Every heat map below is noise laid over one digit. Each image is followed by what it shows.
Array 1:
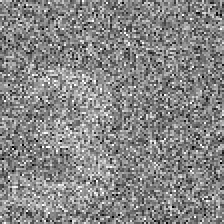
3
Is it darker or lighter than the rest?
lighter
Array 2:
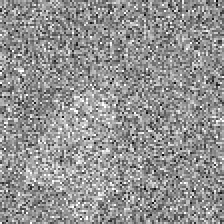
4
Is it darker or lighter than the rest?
lighter
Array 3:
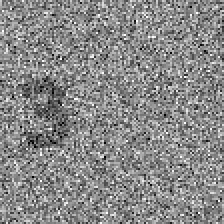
3
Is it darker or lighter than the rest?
darker
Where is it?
middle left
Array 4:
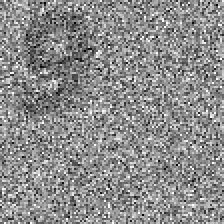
9
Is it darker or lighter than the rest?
darker
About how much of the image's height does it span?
half
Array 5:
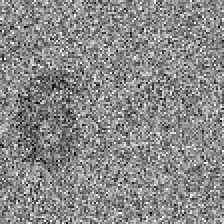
6
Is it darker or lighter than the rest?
darker
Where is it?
middle left
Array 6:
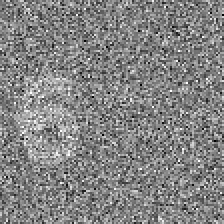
6
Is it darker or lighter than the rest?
lighter
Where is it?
middle left
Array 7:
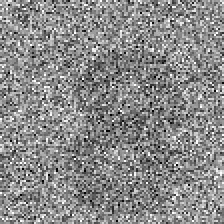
8
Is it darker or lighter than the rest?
darker
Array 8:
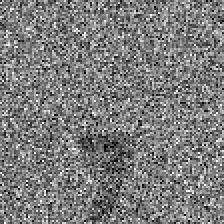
7
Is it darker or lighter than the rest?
darker
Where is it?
bottom middle
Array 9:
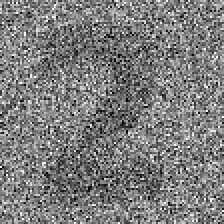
2
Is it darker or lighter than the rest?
darker
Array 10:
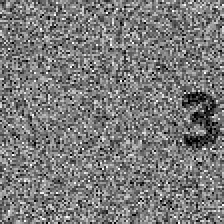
3
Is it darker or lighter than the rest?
darker
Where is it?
middle right
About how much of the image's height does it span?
a quarter
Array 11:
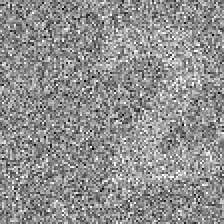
2
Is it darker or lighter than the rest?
lighter
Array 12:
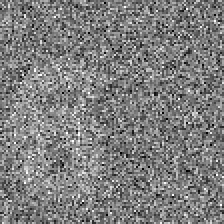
6
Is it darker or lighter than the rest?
lighter
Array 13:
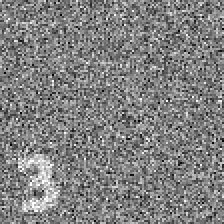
3
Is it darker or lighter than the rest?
lighter
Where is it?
bottom left
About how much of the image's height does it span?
a quarter
